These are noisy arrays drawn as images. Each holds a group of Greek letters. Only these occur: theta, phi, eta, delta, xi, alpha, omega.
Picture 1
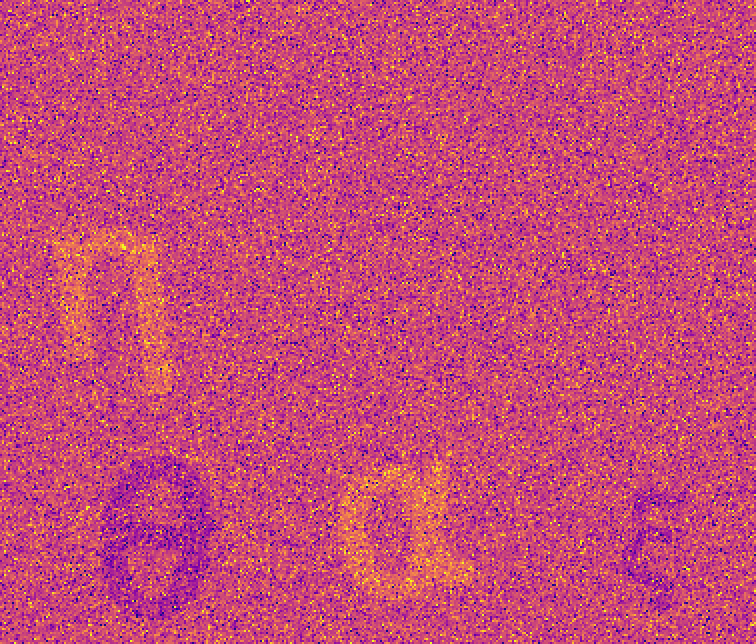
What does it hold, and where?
middle left: light eta; bottom left: dark theta; bottom middle: light alpha; bottom right: dark xi
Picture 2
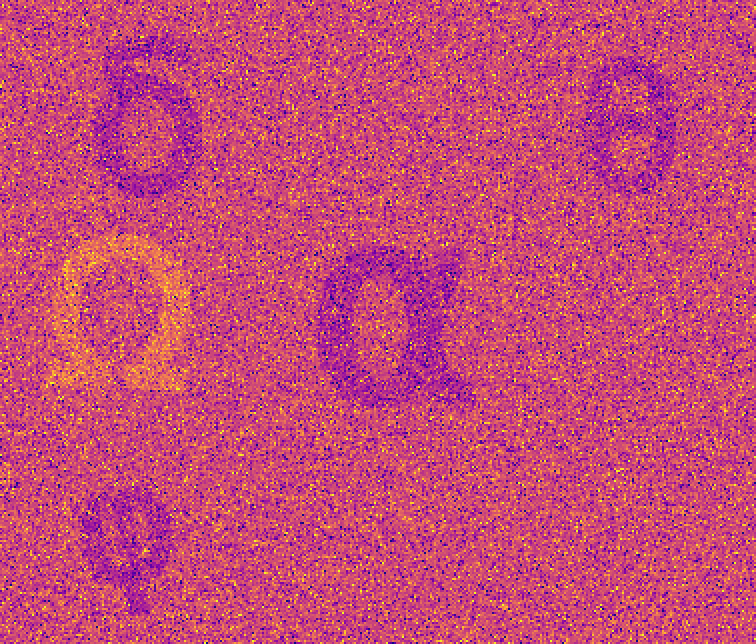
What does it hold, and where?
top left: dark delta; top right: dark theta; middle left: light omega; centre: dark alpha; bottom left: dark phi
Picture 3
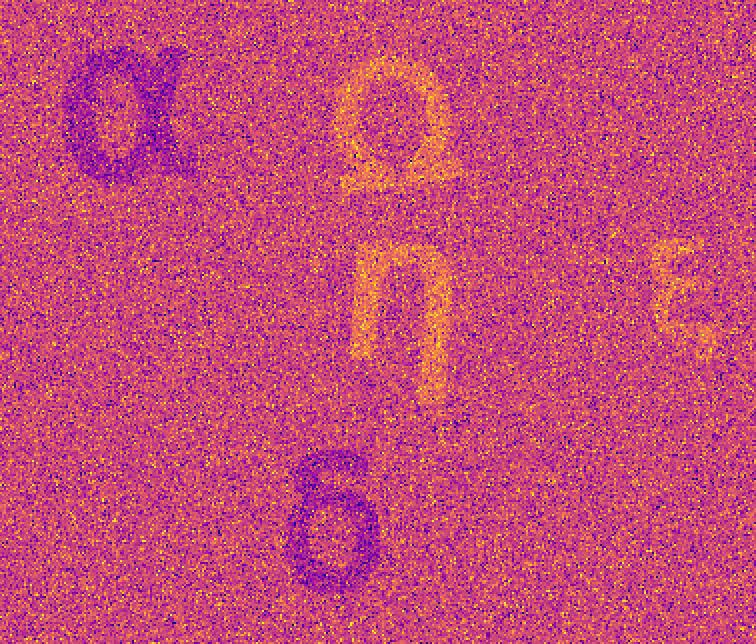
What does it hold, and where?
top left: dark alpha; top middle: light omega; centre: light eta; middle right: light xi; bottom middle: dark delta
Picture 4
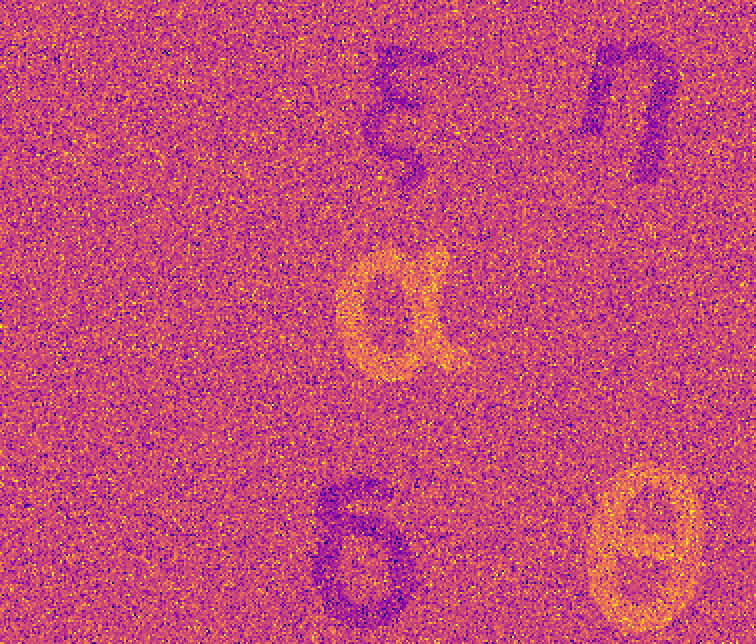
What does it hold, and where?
top middle: dark xi; top right: dark eta; centre: light alpha; bottom middle: dark delta; bottom right: light theta
